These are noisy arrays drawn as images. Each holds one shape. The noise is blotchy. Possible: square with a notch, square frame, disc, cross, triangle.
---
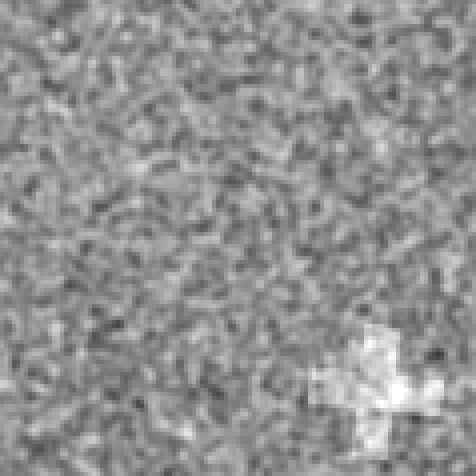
cross
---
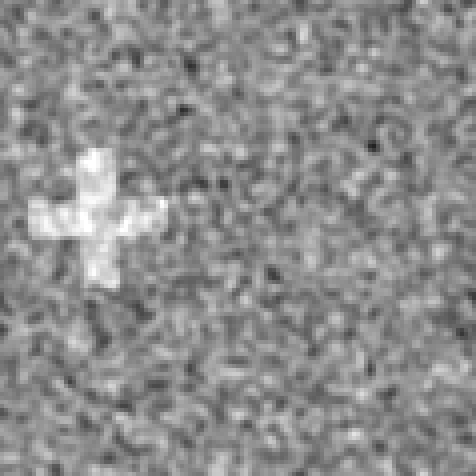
cross
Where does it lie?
middle left
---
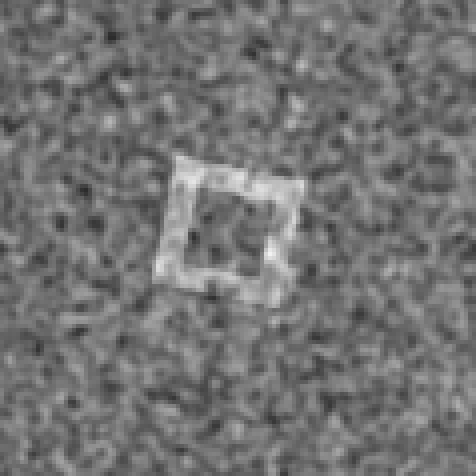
square frame
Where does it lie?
centre
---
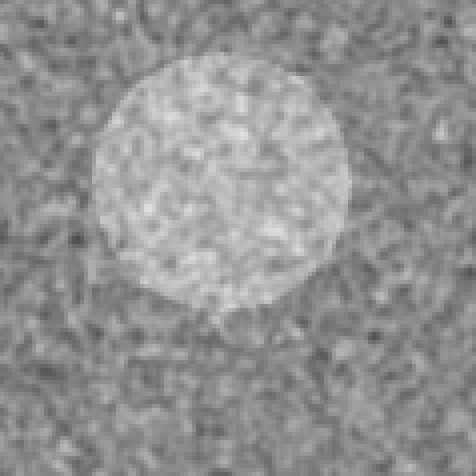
disc
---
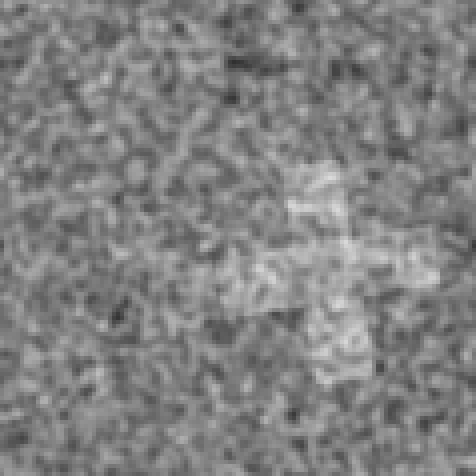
cross
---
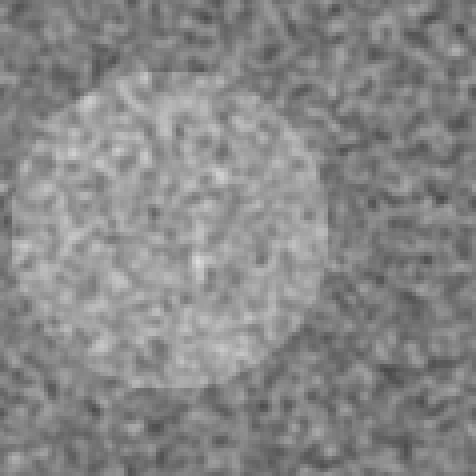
disc
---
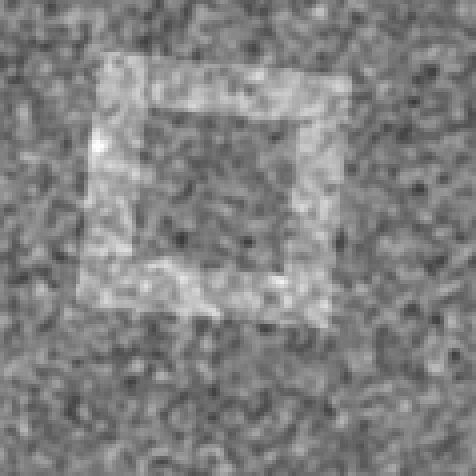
square frame
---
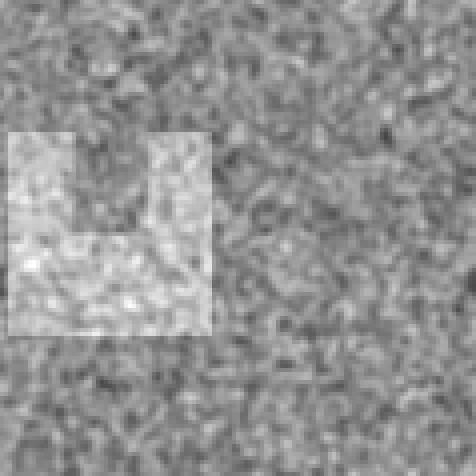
square with a notch
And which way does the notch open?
up
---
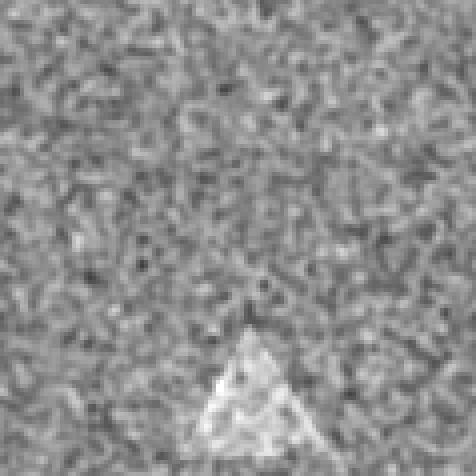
triangle
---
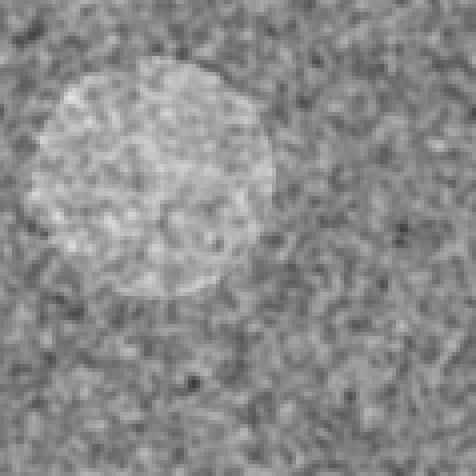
disc
